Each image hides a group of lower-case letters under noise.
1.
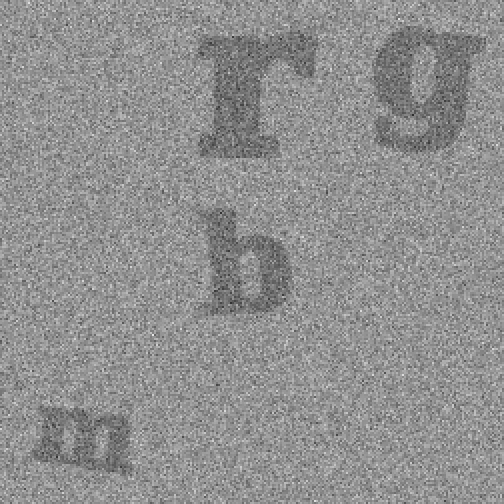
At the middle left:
nothing
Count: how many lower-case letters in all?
4
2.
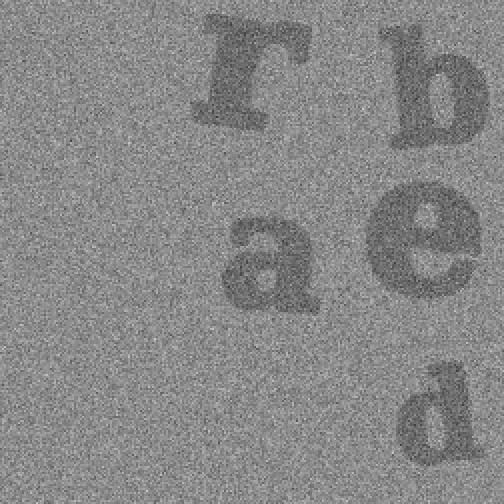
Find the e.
middle right
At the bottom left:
nothing
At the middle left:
nothing
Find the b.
top right
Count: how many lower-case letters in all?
5
